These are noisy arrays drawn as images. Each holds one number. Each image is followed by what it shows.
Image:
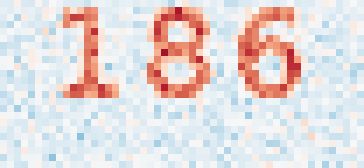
186
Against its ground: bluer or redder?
redder
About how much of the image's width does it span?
two thirds
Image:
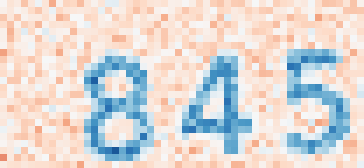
845
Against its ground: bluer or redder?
bluer
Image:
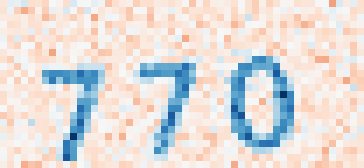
770
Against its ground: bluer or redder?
bluer
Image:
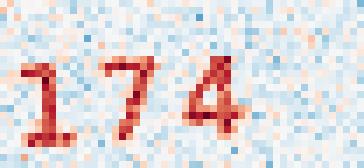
174
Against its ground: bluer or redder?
redder
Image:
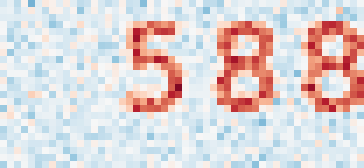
588
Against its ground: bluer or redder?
redder
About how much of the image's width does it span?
two thirds
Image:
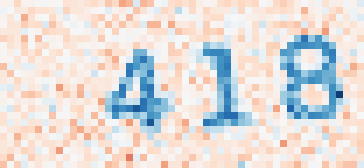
418
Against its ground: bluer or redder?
bluer
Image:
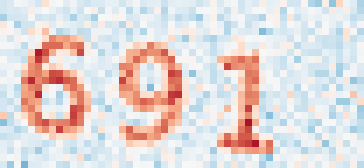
691
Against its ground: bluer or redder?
redder
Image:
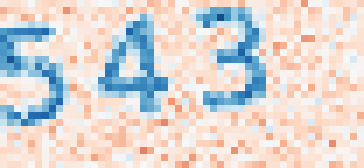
543
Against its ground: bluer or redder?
bluer
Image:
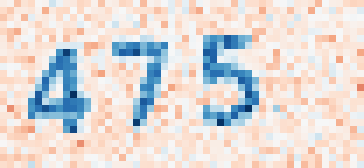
475
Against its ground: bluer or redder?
bluer
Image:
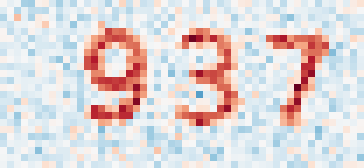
937
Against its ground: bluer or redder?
redder
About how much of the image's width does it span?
two thirds
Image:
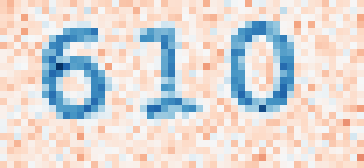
610
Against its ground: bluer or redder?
bluer
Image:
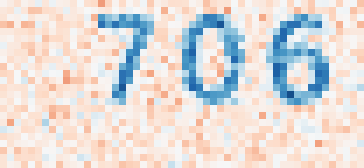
706
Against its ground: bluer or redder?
bluer
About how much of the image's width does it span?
two thirds
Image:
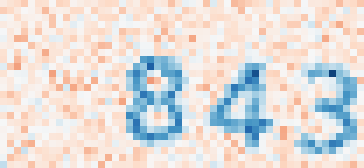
843
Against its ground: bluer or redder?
bluer
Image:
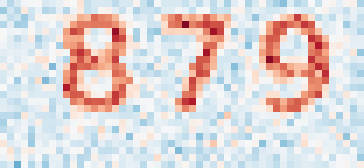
879
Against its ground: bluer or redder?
redder
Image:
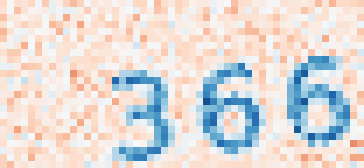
366
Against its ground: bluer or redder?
bluer
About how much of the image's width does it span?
two thirds
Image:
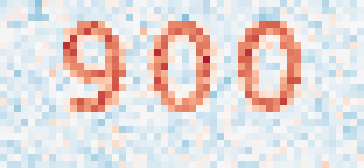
900
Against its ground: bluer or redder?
redder
